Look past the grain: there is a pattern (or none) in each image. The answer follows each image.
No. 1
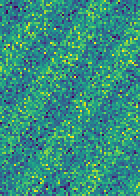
diagonal stripes
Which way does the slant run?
bottom left to top right
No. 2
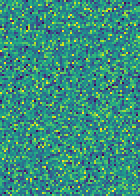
only noise
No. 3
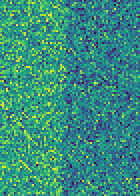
a sharp edge
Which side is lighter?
left
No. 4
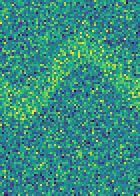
a wavy band
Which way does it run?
left to right
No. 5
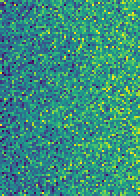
a smooth slope
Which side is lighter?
right
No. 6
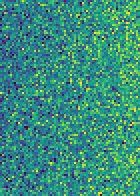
a smooth slope
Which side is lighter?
right
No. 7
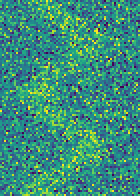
a wavy band
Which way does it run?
top to bottom
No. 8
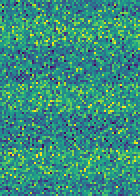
horizontal stripes
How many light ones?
3
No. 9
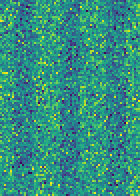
vertical stripes
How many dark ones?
3
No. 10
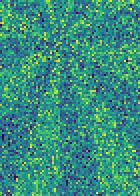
spokes from one point
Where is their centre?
top middle
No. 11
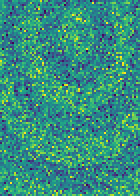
rings round one point
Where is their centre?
top middle
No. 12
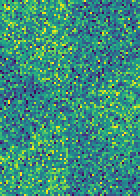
spokes from one point
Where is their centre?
centre
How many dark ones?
3
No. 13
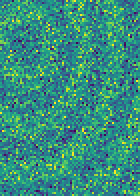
rings round one point
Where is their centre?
top left
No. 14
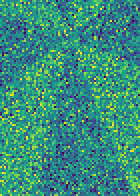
spokes from one point
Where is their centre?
top middle
